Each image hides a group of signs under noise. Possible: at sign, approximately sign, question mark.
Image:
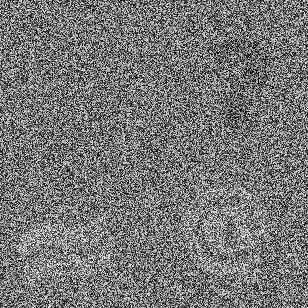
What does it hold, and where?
top right: dark question mark; bottom left: light approximately sign; bottom right: light at sign
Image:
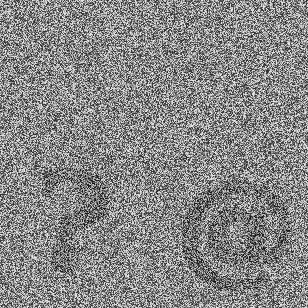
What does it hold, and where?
bottom left: dark question mark; bottom right: dark at sign
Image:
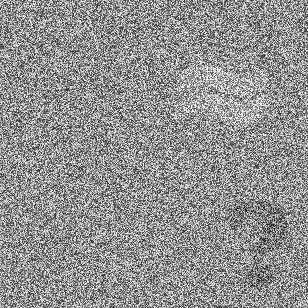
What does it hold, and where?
top right: light approximately sign; bottom right: dark question mark
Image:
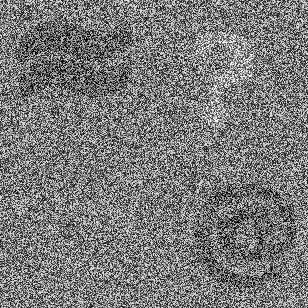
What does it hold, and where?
top left: dark approximately sign; top right: light question mark; bottom right: dark at sign
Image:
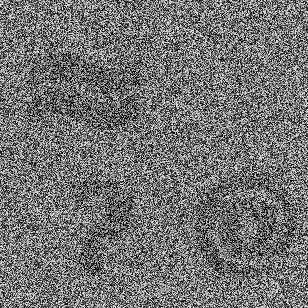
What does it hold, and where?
top left: dark approximately sign; bottom left: dark question mark; bottom right: dark at sign
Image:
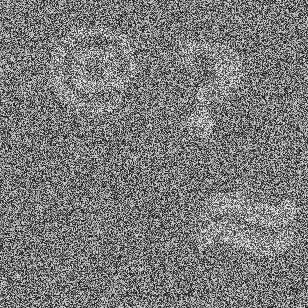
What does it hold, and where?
top left: light at sign; top right: light question mark; bottom right: light approximately sign
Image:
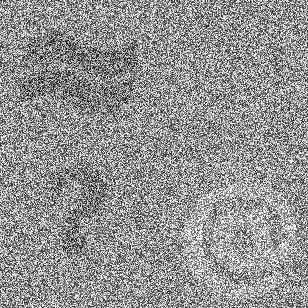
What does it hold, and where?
top left: dark approximately sign; bottom left: dark question mark; bottom right: light at sign
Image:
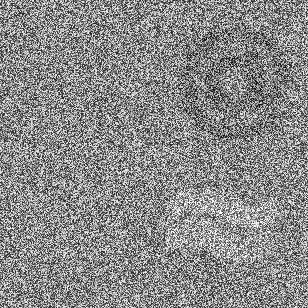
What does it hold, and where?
top right: dark at sign; bottom right: light approximately sign
